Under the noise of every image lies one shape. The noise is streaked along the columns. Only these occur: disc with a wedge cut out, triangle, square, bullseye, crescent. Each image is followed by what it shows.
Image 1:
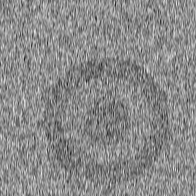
bullseye
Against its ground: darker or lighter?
darker
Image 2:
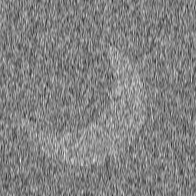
crescent
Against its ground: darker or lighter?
lighter
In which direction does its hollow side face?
up and left
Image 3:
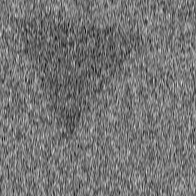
triangle
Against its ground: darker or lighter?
darker
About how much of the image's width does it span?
two thirds
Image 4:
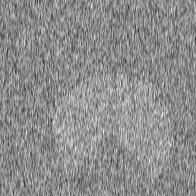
disc with a wedge cut out
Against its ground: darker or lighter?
lighter
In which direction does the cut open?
down
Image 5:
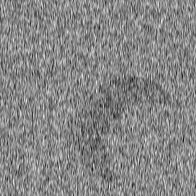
crescent
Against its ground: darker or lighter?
darker
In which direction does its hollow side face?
down and right
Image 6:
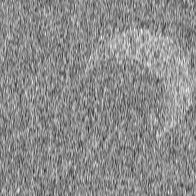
crescent
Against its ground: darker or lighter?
lighter
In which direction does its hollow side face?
down and left
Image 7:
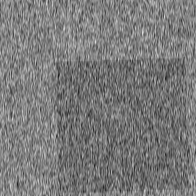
square
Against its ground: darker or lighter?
darker
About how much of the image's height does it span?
two thirds
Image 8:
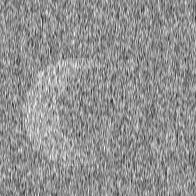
crescent
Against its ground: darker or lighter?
lighter
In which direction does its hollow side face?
right
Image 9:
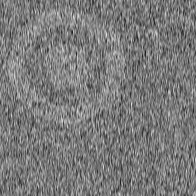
bullseye
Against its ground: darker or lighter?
lighter
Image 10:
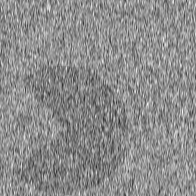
disc with a wedge cut out
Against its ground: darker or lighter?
darker
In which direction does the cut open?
left
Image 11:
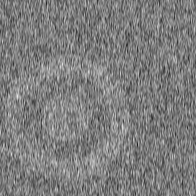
bullseye
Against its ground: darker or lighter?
lighter
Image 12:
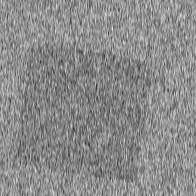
square
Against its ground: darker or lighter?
darker
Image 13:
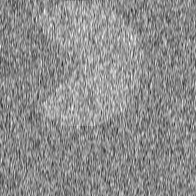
disc with a wedge cut out
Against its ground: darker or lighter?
lighter
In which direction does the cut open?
left
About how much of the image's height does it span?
two thirds
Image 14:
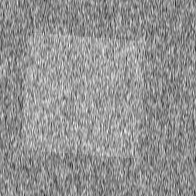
square
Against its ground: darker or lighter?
lighter
